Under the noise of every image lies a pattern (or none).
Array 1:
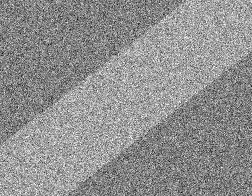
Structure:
a diagonal band
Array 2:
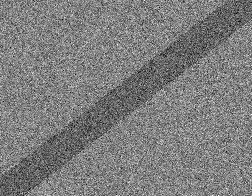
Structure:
a diagonal band
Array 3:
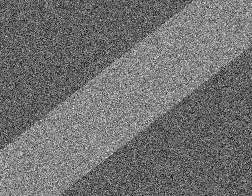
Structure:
a diagonal band
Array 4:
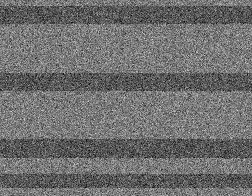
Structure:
bands of rows
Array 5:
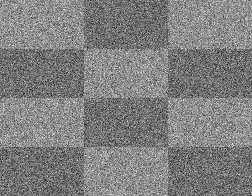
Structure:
a checkerboard
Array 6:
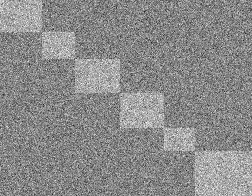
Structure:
blocks along the diagonal
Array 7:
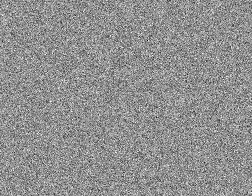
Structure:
only noise
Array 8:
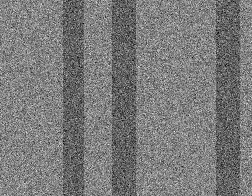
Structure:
bands of columns
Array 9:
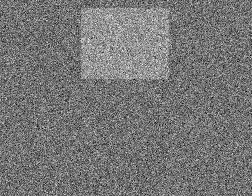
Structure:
one block
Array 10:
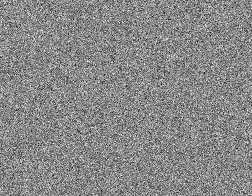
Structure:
only noise
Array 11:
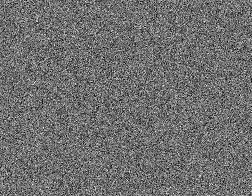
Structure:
only noise
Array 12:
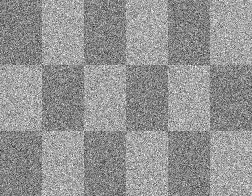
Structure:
a checkerboard
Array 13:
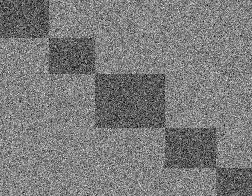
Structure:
blocks along the diagonal
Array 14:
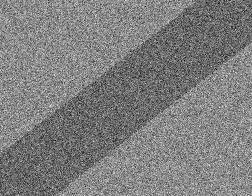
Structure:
a diagonal band
